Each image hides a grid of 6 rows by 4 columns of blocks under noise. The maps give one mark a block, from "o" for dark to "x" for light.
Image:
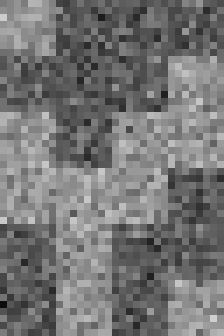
x o o o
o o o x
x o x x
x x x o
o x o o
o x o x
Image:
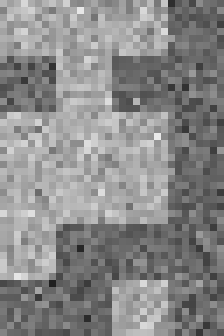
x x x o
o x o o
x x x o
x x x o
x o o o
o o x o
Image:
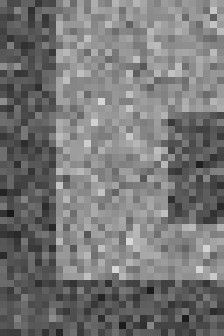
o x x x
o x x x
o x x o
o x x o
o x x x
o o o o
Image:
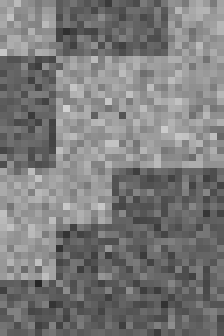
x o o x
o x x x
o x x x
x x o o
x o o o
o o o o
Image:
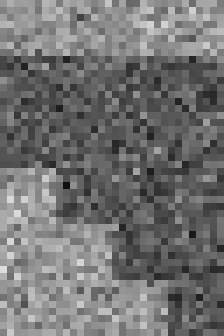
x x x x
o o o o
o o o o
x o o o
x x o o
x x x o
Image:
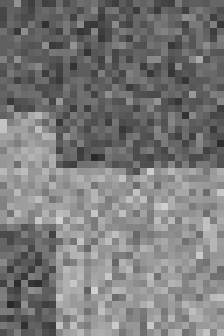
o o o o
o o o o
x o o o
x x x x
o x x x
o x x x
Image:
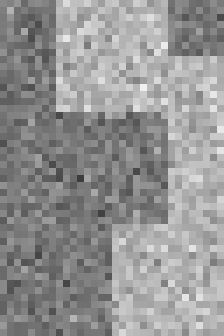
o x x o
o x x x
o o o x
o o o x
o o x x
o o x x
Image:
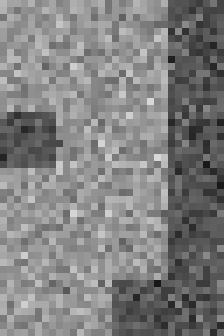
x x x o
x x x o
o x x o
x x x o
x x x o
x x o o
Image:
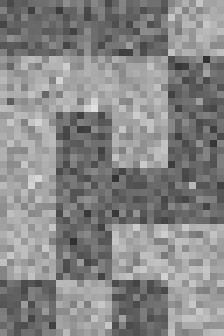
o o o x
x x x o
x o x o
x o o o
x o x x
o x o x
